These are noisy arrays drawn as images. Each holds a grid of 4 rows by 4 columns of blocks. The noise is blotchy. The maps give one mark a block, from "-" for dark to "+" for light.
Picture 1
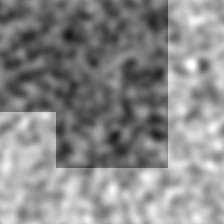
---+
---+
+--+
++++
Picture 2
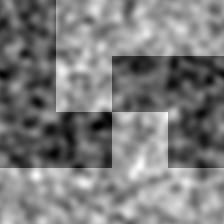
-+++
-+--
--+-
++++
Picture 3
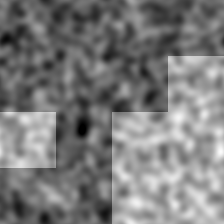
----
---+
+-++
--++
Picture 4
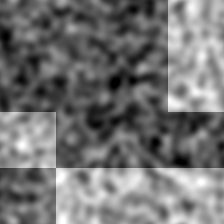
---+
---+
+---
-+++
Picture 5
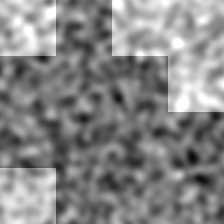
+-++
---+
----
+---
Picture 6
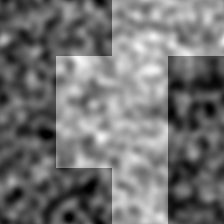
--++
-++-
-++-
--+-
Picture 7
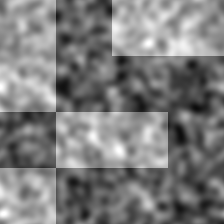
+-++
+---
-++-
+---
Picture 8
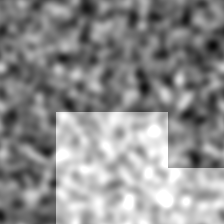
----
----
-++-
-+++
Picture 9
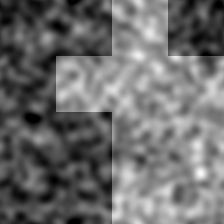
--+-
-+++
--++
--++
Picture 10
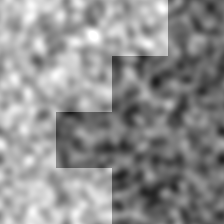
+++-
++--
+---
++--
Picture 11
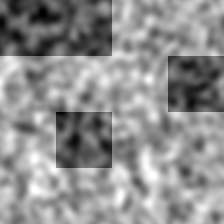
--++
+++-
+-++
++++
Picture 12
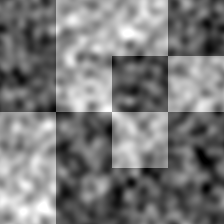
-++-
-+-+
+-+-
+---
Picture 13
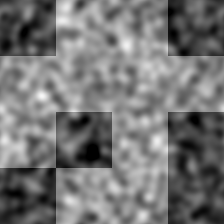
-++-
++++
+-+-
-++-
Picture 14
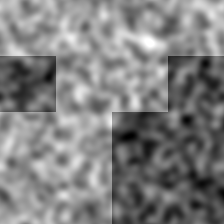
++++
-++-
++--
++--
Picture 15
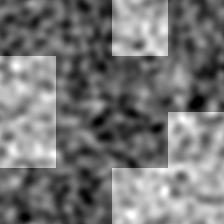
--+-
+---
+--+
--++
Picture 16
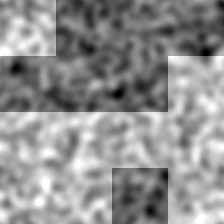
+---
---+
++++
++-+
